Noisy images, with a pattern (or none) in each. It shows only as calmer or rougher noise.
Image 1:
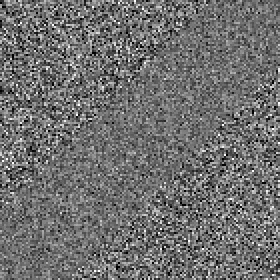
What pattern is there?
a diagonal band
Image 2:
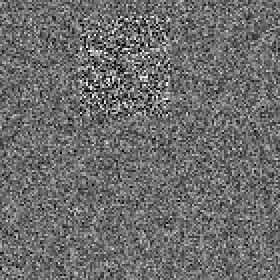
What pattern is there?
one block
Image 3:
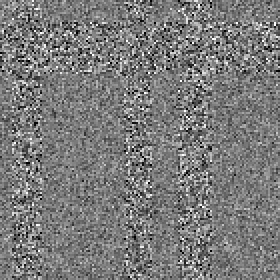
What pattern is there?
bands of rows crossing bands of columns
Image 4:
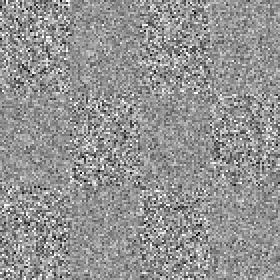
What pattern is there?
a checkerboard
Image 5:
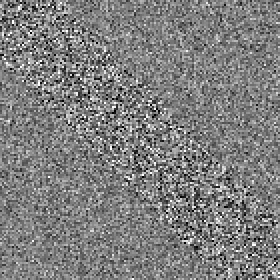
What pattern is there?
a diagonal band
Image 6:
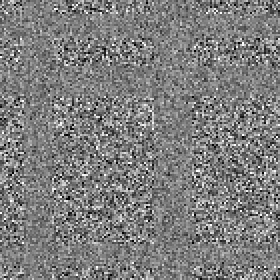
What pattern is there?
bands of rows crossing bands of columns
